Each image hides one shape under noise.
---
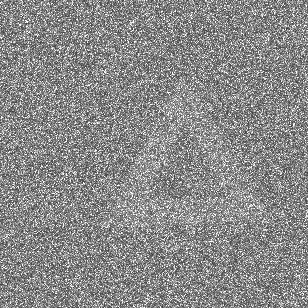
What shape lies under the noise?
triangle frame
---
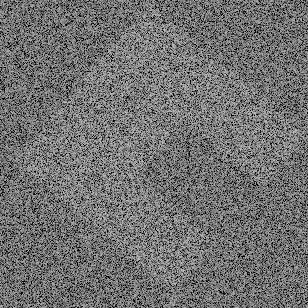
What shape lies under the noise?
square with a notch
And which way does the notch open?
down and right
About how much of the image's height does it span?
nearly all
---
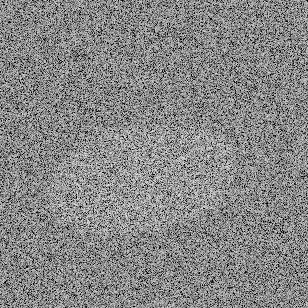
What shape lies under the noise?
ellipse
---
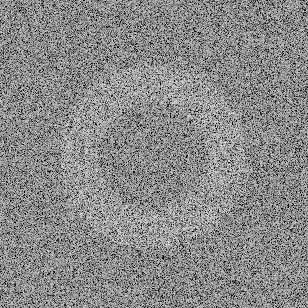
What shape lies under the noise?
ring
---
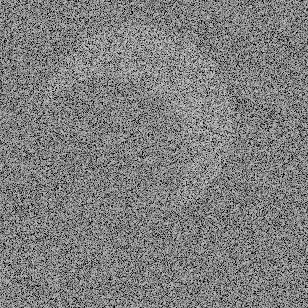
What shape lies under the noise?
crescent
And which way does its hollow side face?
down and left
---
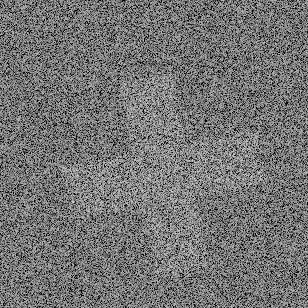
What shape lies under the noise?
cross
